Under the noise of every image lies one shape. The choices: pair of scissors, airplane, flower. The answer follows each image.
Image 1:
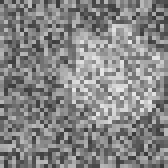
light flower
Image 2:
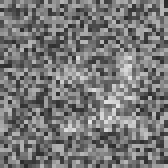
light airplane
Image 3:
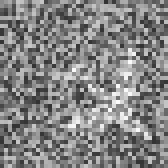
light airplane
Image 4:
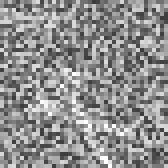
light pair of scissors
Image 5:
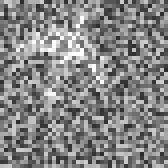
light airplane
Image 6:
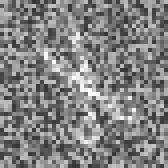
light pair of scissors
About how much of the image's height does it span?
two thirds
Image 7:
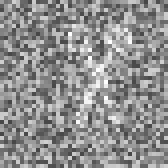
light pair of scissors
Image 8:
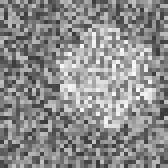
light flower
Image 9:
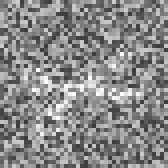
light pair of scissors
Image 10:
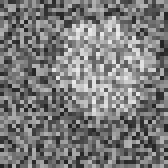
light flower
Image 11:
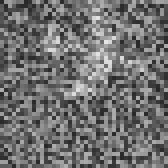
light airplane
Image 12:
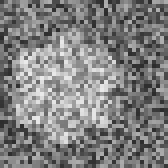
light flower
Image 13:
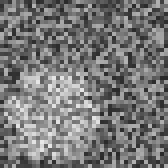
light flower
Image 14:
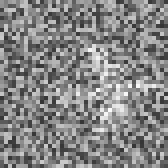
light airplane
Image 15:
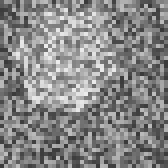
light flower
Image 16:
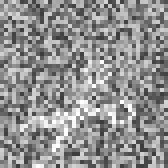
light pair of scissors
